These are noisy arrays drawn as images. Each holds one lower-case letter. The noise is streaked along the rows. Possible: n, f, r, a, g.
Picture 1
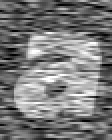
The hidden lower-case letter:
a
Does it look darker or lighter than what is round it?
lighter
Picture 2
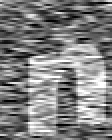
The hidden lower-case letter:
n
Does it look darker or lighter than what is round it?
lighter
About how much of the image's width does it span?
two thirds
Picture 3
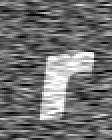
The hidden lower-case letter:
r
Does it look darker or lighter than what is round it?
lighter
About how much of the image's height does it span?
half
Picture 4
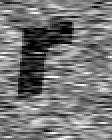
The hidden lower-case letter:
r
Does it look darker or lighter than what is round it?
darker
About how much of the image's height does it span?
half
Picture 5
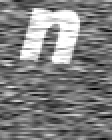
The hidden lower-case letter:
n
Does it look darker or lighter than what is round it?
lighter
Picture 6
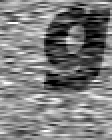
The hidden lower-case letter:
g
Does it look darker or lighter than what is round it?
darker
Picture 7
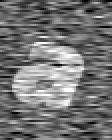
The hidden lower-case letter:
a
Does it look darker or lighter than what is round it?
lighter
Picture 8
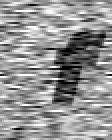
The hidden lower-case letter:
f
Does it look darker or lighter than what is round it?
darker
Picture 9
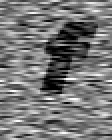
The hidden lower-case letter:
f
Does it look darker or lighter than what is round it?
darker
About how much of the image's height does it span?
half
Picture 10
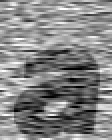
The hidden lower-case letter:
a
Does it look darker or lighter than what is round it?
darker
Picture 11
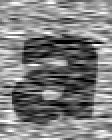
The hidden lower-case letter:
a
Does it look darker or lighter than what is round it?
darker
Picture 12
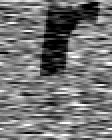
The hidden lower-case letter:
r
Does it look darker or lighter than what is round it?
darker
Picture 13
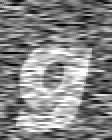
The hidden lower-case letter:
g
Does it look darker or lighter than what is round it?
lighter
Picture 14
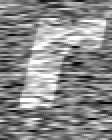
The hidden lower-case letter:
r
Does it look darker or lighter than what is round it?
lighter
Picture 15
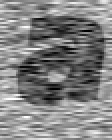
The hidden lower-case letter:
a
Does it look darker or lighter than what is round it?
darker
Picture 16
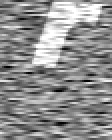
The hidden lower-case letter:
r
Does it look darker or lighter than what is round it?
lighter
